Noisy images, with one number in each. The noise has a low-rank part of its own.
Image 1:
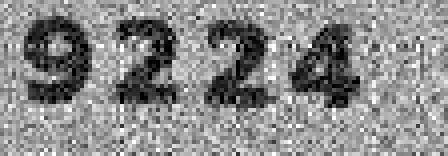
9224
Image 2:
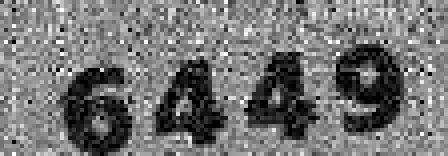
6449
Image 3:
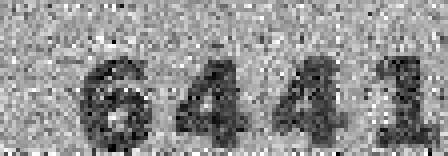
6441
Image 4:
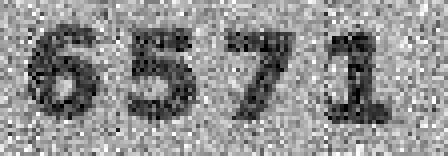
6571
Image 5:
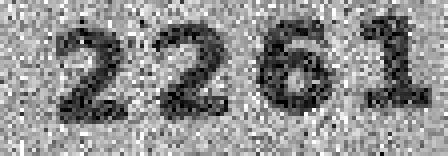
2261
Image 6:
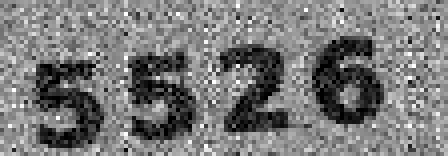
5526
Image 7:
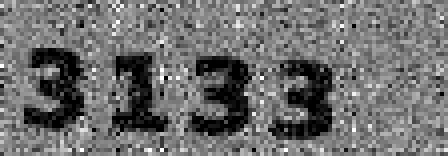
3133
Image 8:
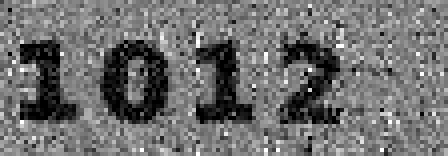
1012
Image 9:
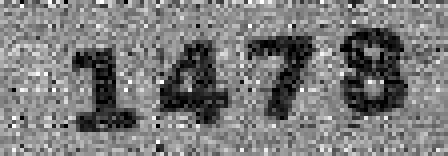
1478
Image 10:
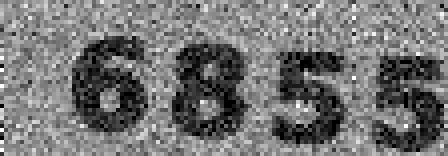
6855
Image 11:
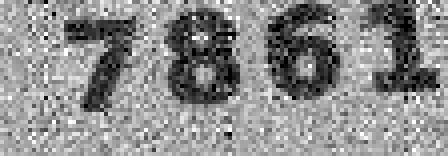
7861
